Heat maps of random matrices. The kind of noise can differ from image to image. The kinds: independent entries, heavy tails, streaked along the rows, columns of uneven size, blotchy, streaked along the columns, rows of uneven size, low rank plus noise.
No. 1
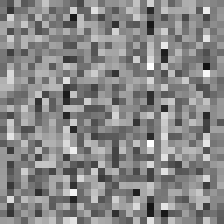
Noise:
columns of uneven size
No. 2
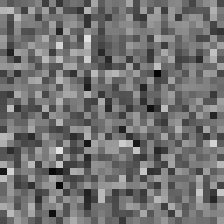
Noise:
low rank plus noise
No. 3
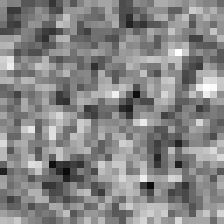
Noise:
blotchy
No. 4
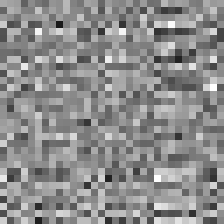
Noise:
low rank plus noise
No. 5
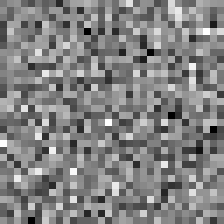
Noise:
independent entries
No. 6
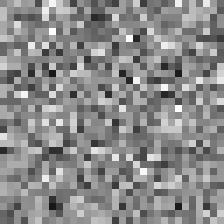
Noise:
low rank plus noise
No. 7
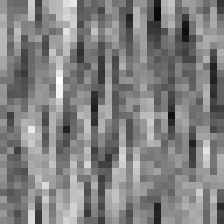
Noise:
streaked along the columns
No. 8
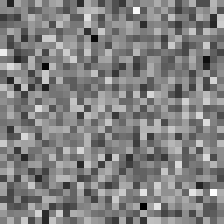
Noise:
independent entries
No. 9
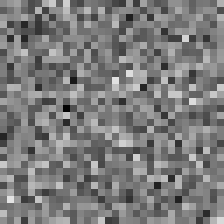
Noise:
independent entries
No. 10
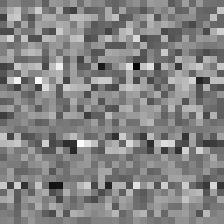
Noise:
rows of uneven size
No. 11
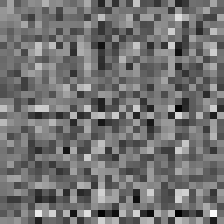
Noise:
low rank plus noise
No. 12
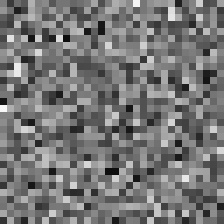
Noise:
independent entries
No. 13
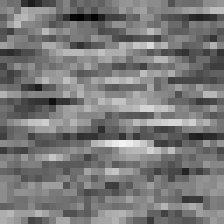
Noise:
streaked along the rows
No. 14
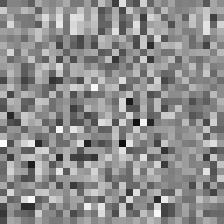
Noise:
low rank plus noise
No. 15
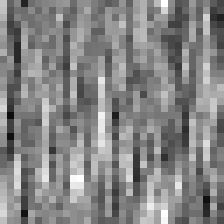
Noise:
streaked along the columns
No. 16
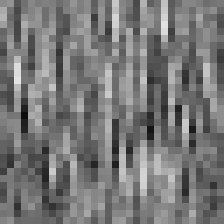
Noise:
streaked along the columns
